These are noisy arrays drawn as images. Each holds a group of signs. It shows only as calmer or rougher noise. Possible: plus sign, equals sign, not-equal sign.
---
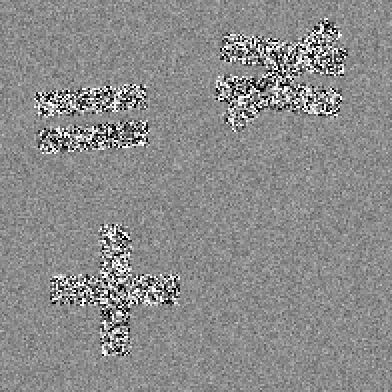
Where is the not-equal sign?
top right
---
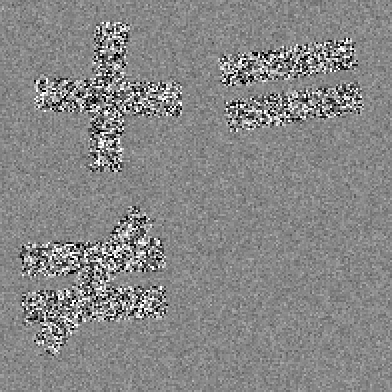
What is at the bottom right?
nothing
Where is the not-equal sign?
bottom left
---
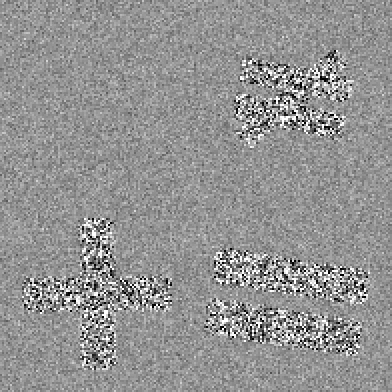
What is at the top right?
not-equal sign
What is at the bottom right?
equals sign
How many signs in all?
3
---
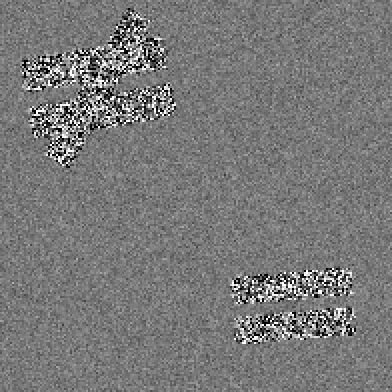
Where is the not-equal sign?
top left
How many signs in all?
2
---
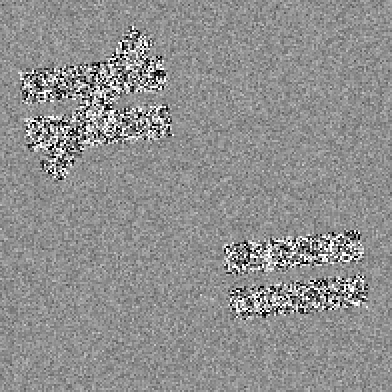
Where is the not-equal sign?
top left
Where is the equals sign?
bottom right
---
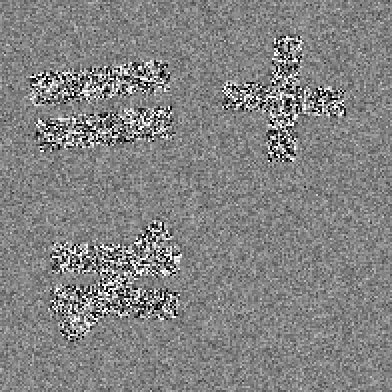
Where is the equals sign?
top left
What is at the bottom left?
not-equal sign
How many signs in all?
3
